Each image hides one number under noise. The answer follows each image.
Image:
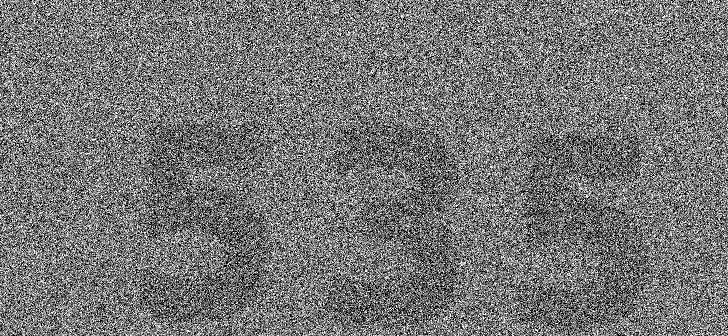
535
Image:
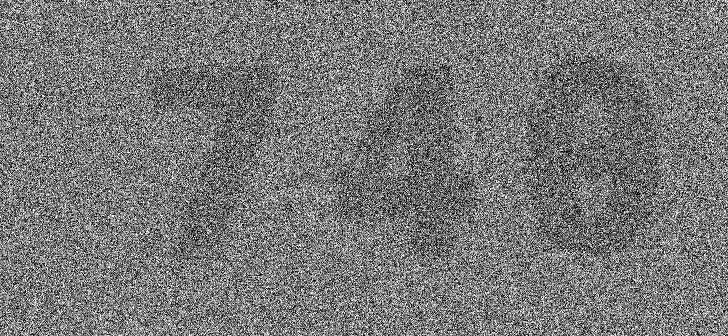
740
